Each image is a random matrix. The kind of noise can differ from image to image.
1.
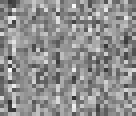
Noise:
columns of uneven size
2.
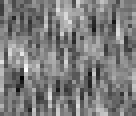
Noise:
streaked along the columns
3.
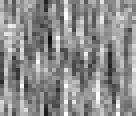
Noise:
streaked along the columns
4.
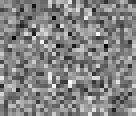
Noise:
independent entries
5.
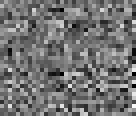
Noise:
low rank plus noise
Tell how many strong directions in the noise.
two
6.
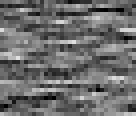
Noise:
streaked along the rows
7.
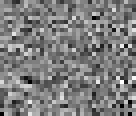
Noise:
low rank plus noise
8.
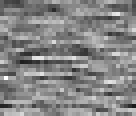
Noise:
streaked along the rows
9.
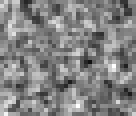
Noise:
blotchy
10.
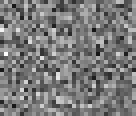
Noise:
low rank plus noise
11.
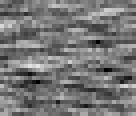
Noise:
streaked along the rows
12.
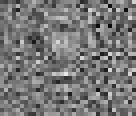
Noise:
low rank plus noise
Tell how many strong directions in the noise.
two
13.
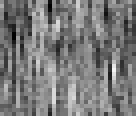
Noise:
streaked along the columns
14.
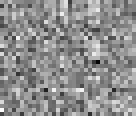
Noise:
low rank plus noise
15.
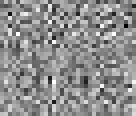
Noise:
low rank plus noise
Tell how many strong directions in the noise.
two
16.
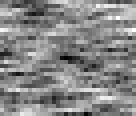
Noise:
streaked along the rows
